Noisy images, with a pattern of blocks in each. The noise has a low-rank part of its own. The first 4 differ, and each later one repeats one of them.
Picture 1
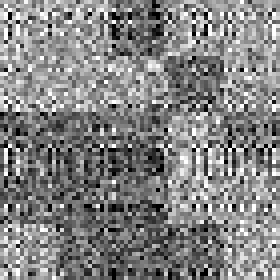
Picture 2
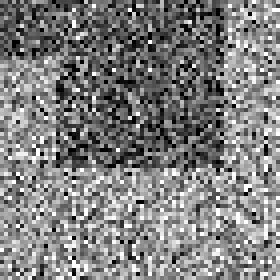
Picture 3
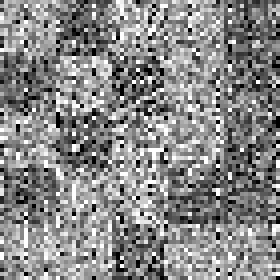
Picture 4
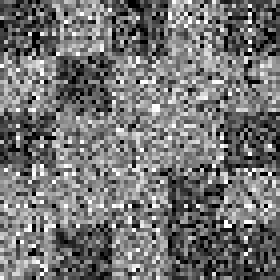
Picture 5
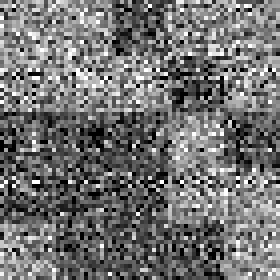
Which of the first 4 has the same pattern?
1
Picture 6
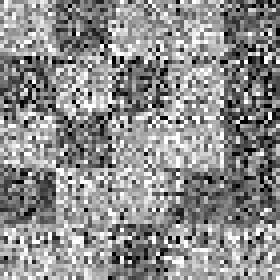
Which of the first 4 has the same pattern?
3
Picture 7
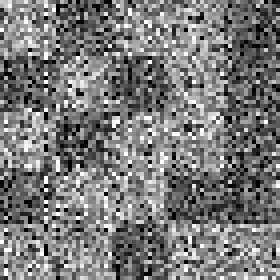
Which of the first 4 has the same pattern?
3
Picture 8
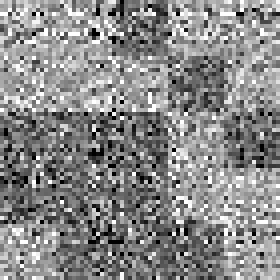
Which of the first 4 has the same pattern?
1
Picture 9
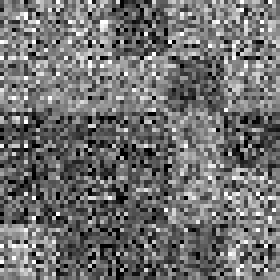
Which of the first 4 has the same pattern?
1
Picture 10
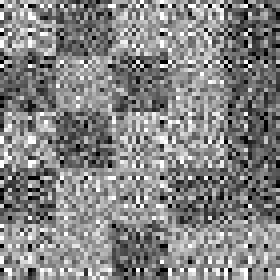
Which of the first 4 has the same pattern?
3
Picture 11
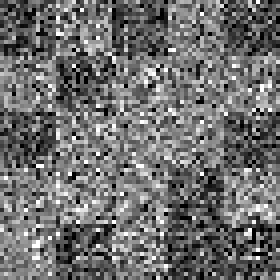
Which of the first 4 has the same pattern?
4
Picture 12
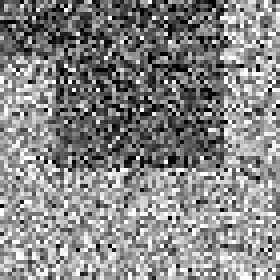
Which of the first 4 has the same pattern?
2
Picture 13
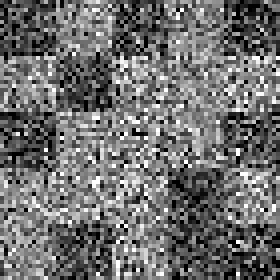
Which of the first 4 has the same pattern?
4
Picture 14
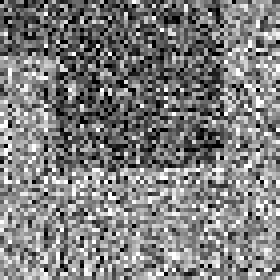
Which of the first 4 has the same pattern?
2
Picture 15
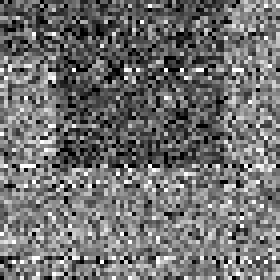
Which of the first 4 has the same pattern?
2
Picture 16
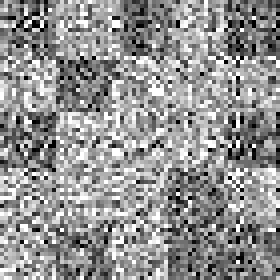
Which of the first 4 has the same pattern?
4
